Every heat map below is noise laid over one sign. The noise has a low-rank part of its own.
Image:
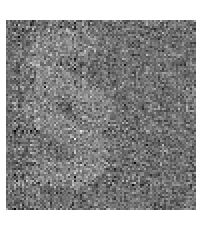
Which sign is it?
section sign
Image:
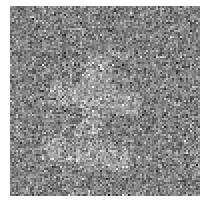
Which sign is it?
plus-minus sign
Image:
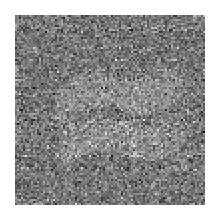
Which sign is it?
approximately sign
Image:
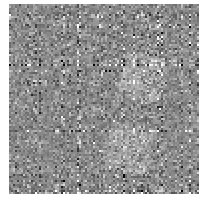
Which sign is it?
colon
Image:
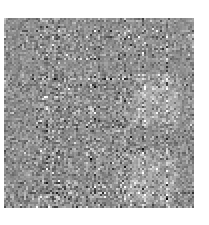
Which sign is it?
colon
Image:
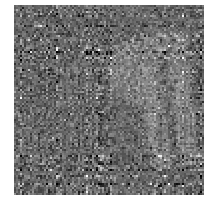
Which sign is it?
pilcrow
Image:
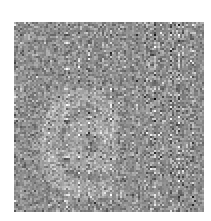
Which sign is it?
at sign
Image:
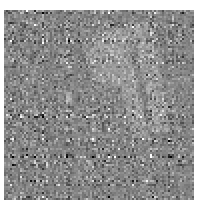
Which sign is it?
pilcrow
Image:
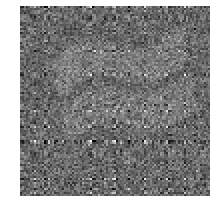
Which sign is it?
approximately sign
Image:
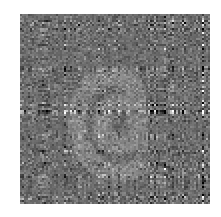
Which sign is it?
at sign
